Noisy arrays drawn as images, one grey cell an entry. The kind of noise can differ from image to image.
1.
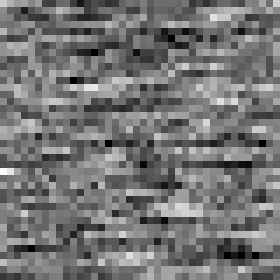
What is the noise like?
streaked along the rows
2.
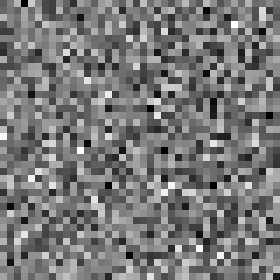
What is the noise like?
independent entries
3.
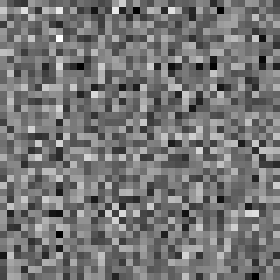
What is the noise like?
low rank plus noise
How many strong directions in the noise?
three or four
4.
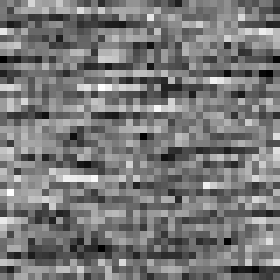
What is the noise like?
streaked along the rows
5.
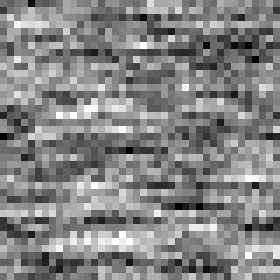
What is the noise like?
streaked along the rows
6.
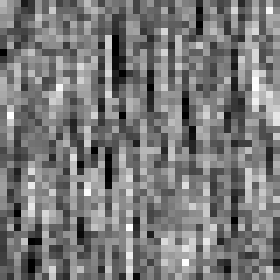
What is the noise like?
streaked along the columns
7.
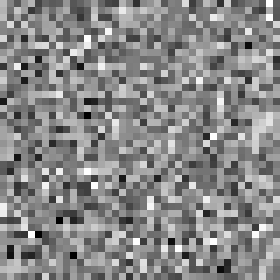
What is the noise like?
independent entries
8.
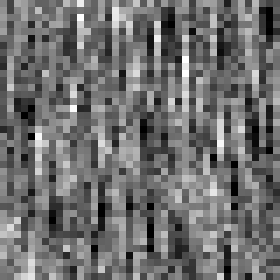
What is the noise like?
streaked along the columns
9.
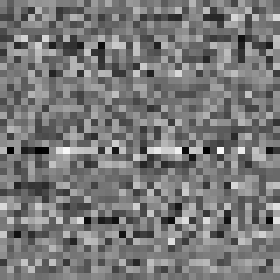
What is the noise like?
rows of uneven size
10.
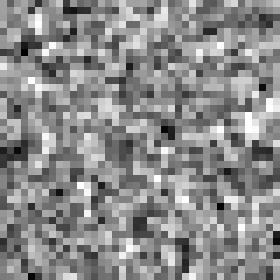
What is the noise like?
blotchy
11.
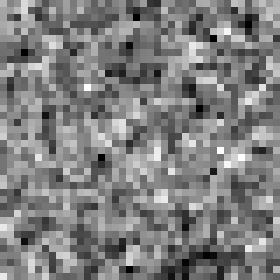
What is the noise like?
blotchy
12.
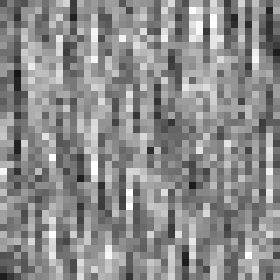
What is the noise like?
streaked along the columns
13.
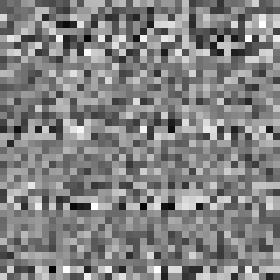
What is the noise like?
rows of uneven size
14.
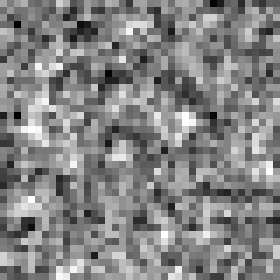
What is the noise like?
blotchy
